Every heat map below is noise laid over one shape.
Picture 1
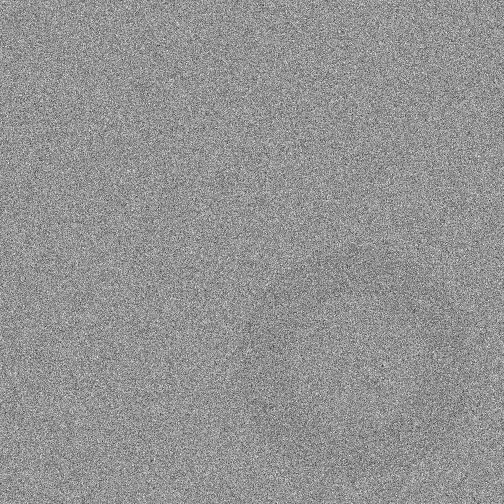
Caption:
dark ring
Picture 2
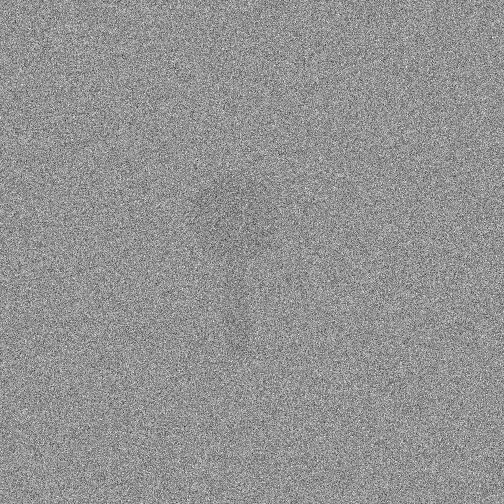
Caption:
dark lollipop, centre
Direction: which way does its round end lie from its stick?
up
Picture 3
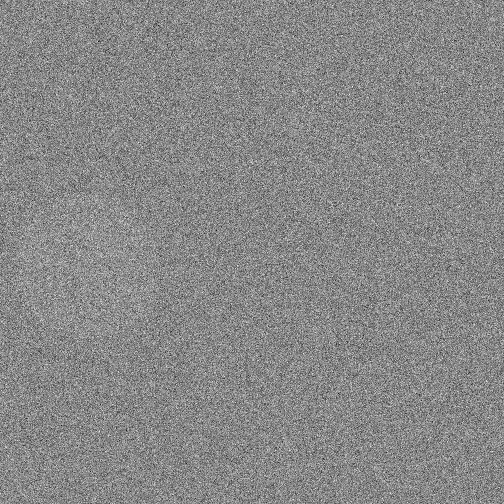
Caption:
light disc, middle left
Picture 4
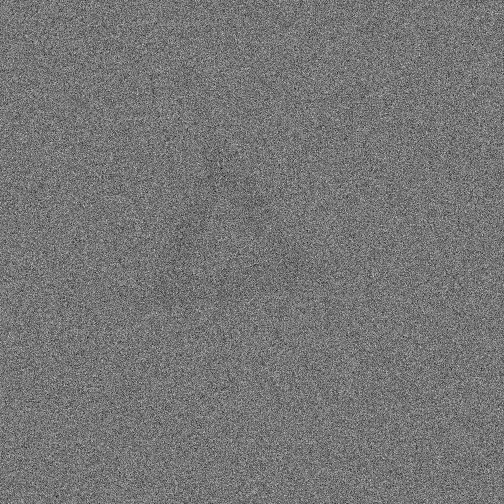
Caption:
dark triangle frame, centre
